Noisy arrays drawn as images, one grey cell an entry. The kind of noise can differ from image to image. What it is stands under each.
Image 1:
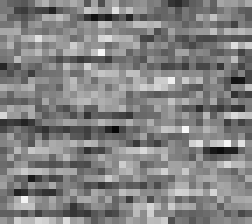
streaked along the rows
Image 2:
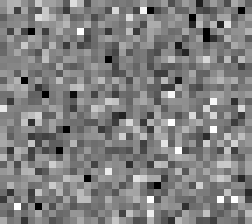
heavy tails
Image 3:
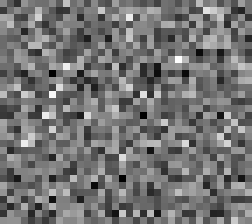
low rank plus noise
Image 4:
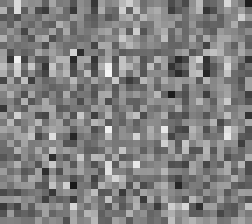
low rank plus noise
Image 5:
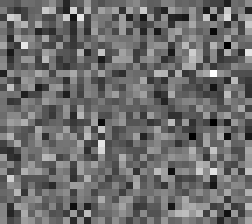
low rank plus noise
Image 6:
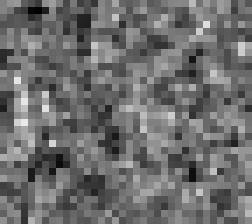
blotchy
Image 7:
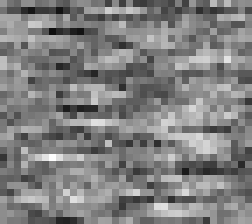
streaked along the rows
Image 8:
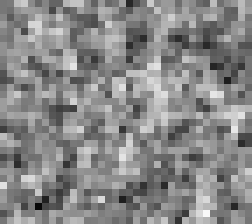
blotchy
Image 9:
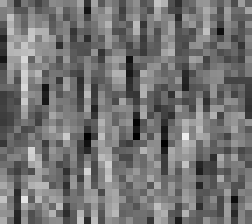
streaked along the columns
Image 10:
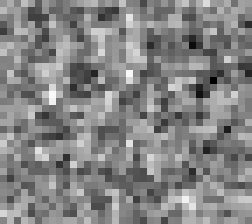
blotchy
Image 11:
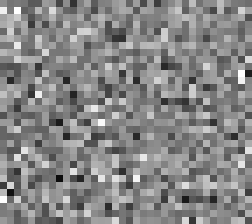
low rank plus noise
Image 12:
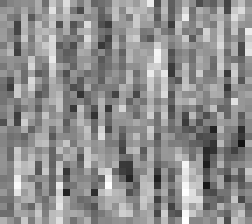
streaked along the columns
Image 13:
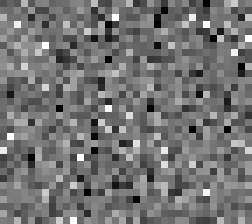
heavy tails
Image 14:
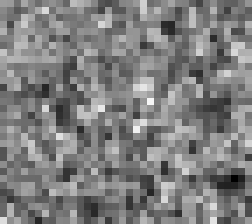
blotchy
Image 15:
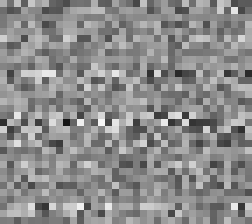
rows of uneven size
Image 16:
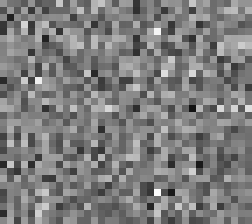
low rank plus noise
